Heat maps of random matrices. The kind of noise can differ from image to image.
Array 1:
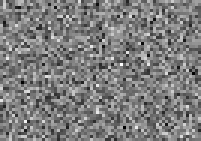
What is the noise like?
independent entries
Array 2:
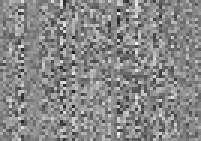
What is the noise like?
columns of uneven size
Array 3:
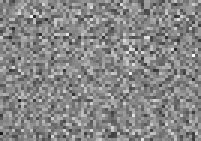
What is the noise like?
low rank plus noise
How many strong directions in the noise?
five to eight
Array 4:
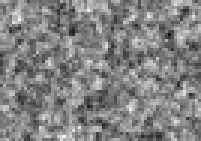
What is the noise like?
blotchy
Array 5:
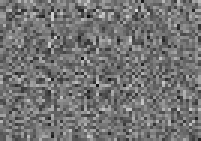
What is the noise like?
low rank plus noise
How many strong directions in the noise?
five to eight
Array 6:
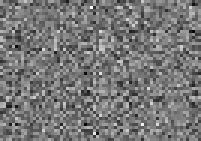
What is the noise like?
low rank plus noise
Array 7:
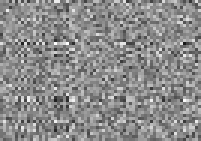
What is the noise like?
low rank plus noise
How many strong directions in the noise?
one
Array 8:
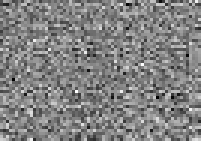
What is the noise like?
low rank plus noise
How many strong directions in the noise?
one
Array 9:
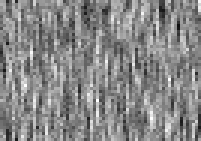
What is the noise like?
streaked along the columns
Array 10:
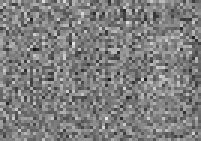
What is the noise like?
low rank plus noise
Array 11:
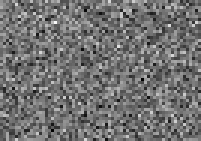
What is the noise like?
independent entries
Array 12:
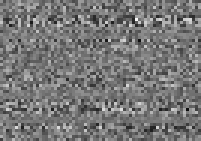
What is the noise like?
rows of uneven size
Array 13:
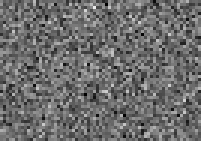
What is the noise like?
independent entries
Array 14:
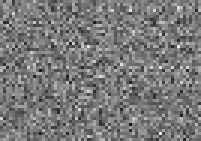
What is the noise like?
low rank plus noise
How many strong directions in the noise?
five to eight
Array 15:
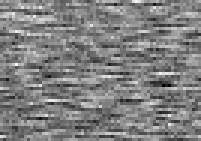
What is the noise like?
streaked along the rows
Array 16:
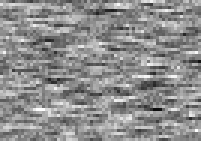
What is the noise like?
streaked along the rows
